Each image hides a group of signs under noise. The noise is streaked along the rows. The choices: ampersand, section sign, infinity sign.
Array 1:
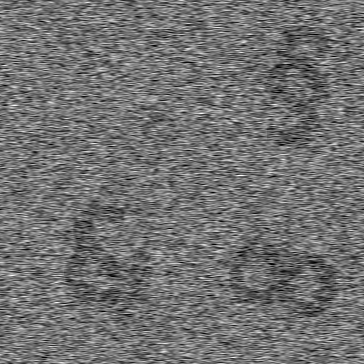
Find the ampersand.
bottom left
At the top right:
section sign
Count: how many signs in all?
3
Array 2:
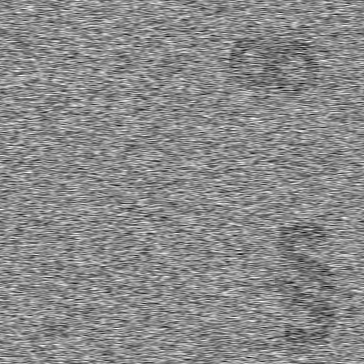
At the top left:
nothing
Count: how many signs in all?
2
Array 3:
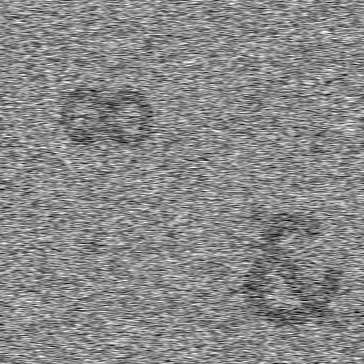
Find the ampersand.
bottom right
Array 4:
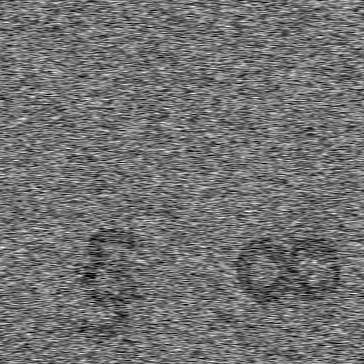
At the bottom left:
section sign
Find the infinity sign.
bottom right
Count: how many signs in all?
2
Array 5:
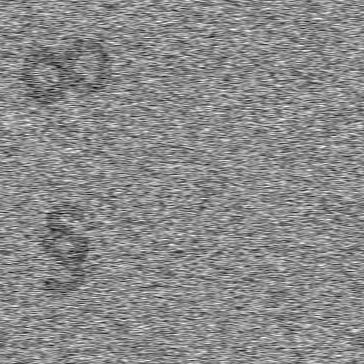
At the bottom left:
section sign
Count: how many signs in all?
2
